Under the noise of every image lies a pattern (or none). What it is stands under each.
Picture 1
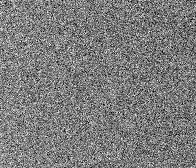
a smooth slope
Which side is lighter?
left
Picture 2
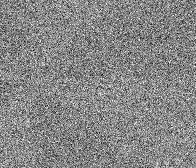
spokes from one point
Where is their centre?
middle left
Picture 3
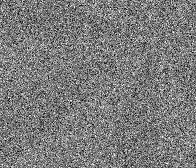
spokes from one point
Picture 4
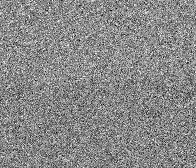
a sharp edge
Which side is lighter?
top
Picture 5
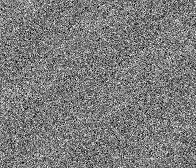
diagonal stripes
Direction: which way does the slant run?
bottom left to top right
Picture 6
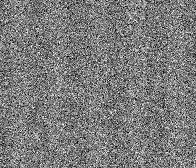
vertical stripes
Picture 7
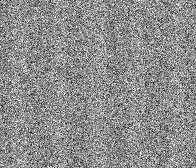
vertical stripes
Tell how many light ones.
5
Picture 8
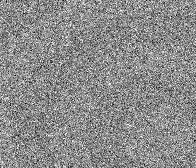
rings round one point
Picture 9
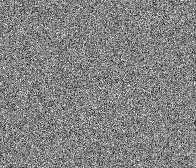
only noise
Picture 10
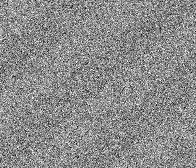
diagonal stripes
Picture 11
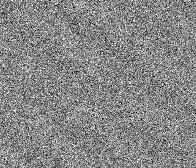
diagonal stripes
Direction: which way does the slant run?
top left to bottom right
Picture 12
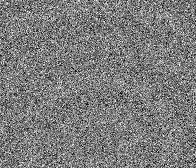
rings round one point
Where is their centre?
bottom middle
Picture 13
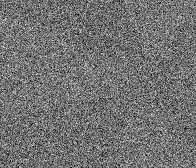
spokes from one point
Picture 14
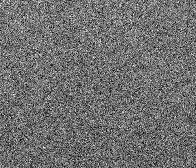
a smooth slope
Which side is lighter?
top
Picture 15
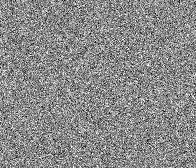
only noise
